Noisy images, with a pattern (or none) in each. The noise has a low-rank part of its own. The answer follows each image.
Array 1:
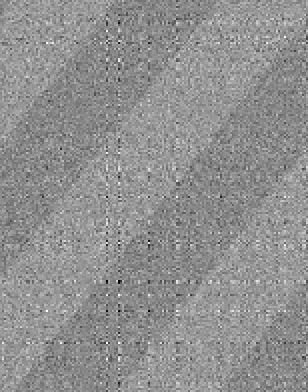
diagonal stripes
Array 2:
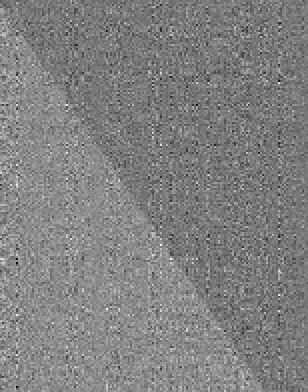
a sharp edge
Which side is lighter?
bottom left
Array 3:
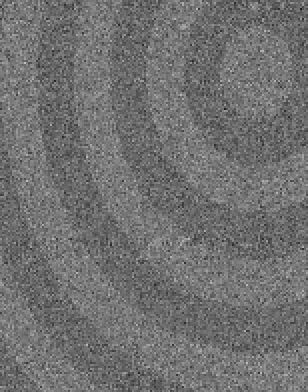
rings round one point
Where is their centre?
top right
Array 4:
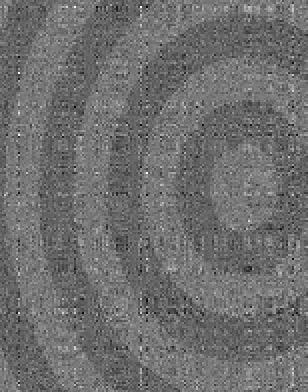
rings round one point
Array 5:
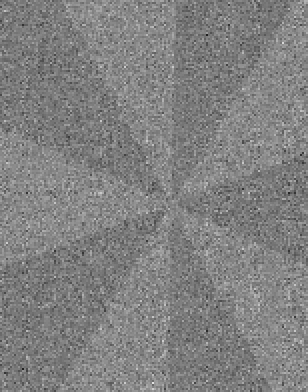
spokes from one point
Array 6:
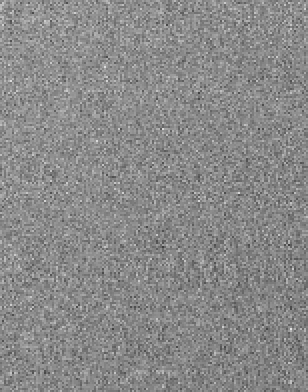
a smooth slope
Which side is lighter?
top left
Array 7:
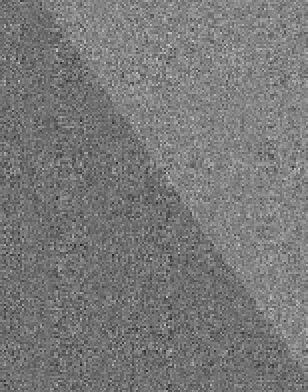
a sharp edge
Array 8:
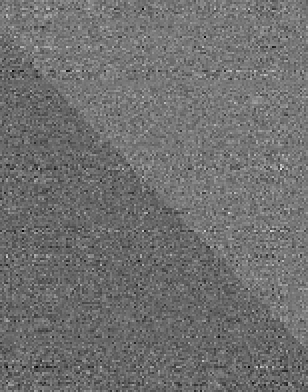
a sharp edge
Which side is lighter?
top right
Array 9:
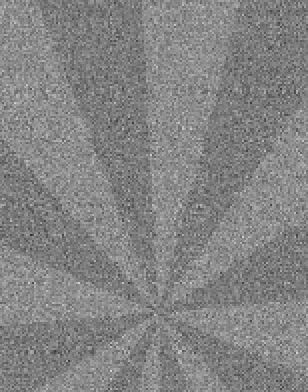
spokes from one point
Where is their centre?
bottom middle
